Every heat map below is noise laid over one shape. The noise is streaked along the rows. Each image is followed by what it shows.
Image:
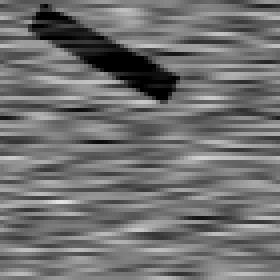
dark bar
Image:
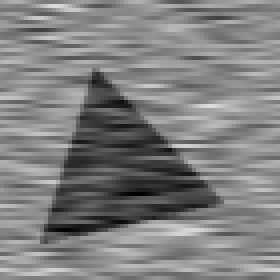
dark triangle
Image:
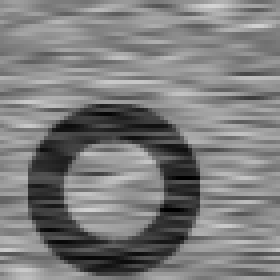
dark ring
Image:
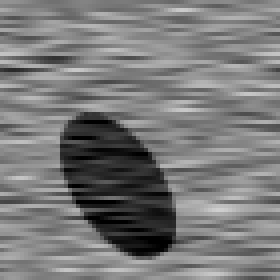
dark ellipse
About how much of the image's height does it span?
half
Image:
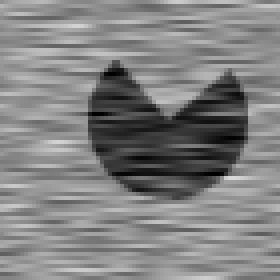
dark disc with a wedge cut out
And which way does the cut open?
up
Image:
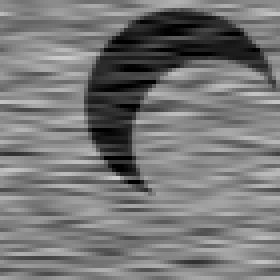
dark crescent
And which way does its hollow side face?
down and right
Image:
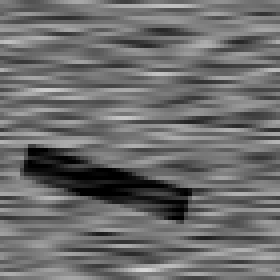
dark bar
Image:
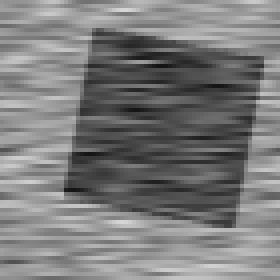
dark square
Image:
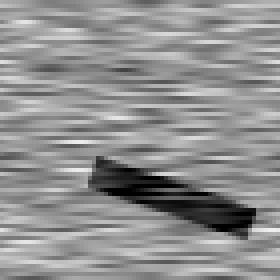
dark bar
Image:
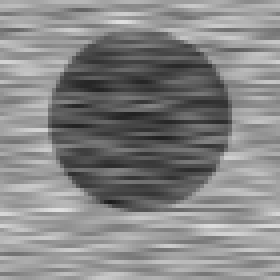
dark disc
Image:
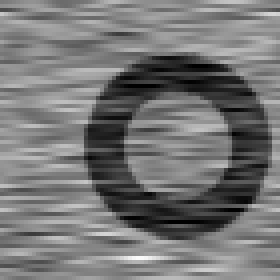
dark ring
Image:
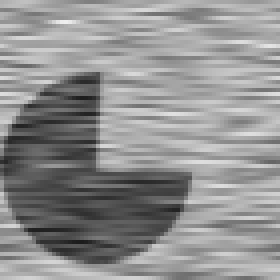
dark disc with a wedge cut out
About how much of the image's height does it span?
two thirds
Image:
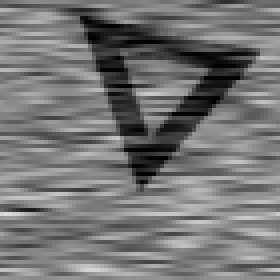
dark triangle frame
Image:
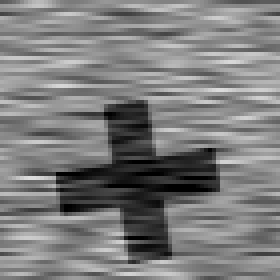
dark cross
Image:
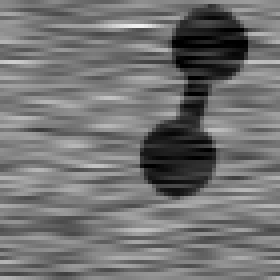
dark dumbbell
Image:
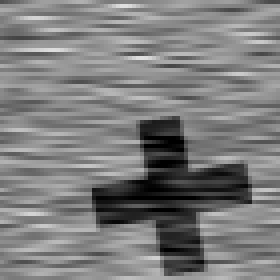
dark cross
